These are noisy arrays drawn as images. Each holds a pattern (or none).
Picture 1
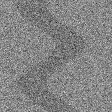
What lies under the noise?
a wavy band
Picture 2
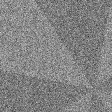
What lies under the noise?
spokes from one point
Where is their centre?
bottom right
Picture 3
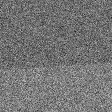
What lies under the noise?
a sharp edge
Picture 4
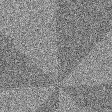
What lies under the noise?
spokes from one point
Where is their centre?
bottom middle
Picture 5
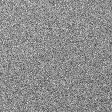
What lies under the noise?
a smooth slope
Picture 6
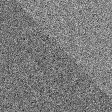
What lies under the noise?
a sharp edge
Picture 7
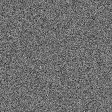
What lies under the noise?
only noise
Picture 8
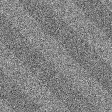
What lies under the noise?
diagonal stripes
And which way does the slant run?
top left to bottom right
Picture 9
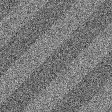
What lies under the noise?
diagonal stripes
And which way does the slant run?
bottom left to top right
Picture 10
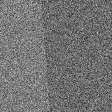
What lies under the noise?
a sharp edge
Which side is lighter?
left
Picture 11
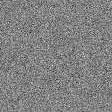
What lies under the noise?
only noise
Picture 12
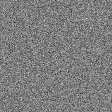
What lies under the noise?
only noise
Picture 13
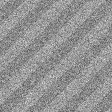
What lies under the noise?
diagonal stripes
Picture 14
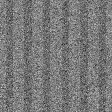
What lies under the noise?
vertical stripes
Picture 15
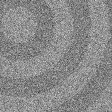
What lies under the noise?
rings round one point
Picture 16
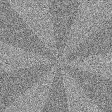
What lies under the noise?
spokes from one point
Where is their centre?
centre
